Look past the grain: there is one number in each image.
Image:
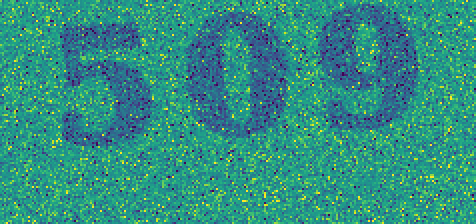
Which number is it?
509
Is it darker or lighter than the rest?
darker
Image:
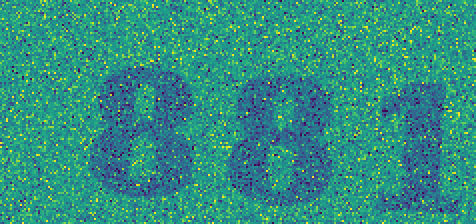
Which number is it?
881
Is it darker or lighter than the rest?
darker
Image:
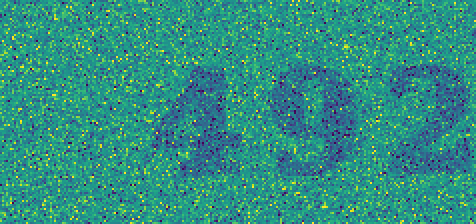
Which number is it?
492
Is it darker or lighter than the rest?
darker
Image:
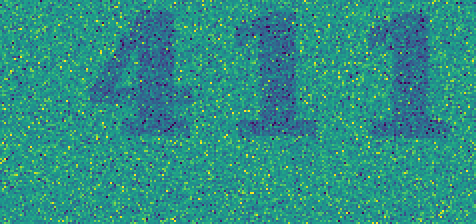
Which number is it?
411
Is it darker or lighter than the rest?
darker
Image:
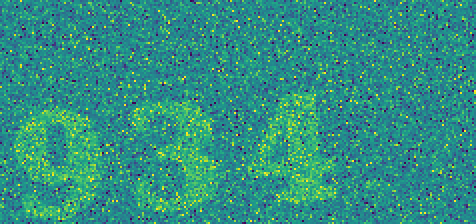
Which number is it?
934
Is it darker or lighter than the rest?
lighter
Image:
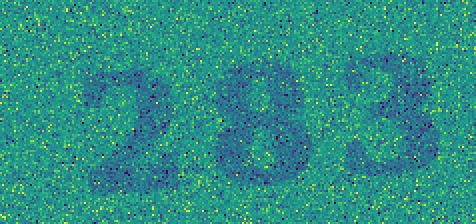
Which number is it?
283
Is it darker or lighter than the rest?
darker
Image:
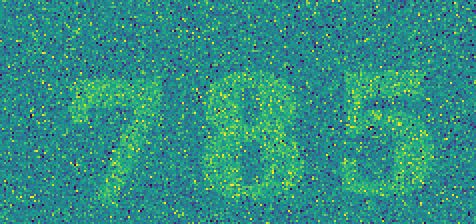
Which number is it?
785
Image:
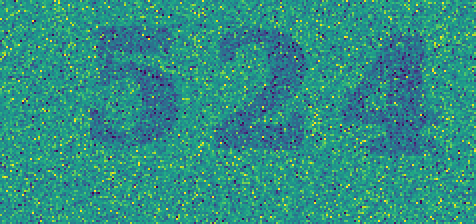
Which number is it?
524
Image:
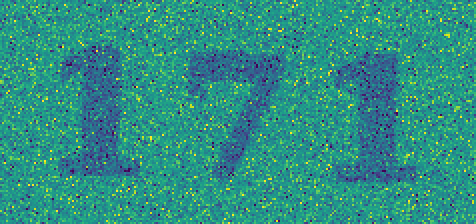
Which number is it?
171
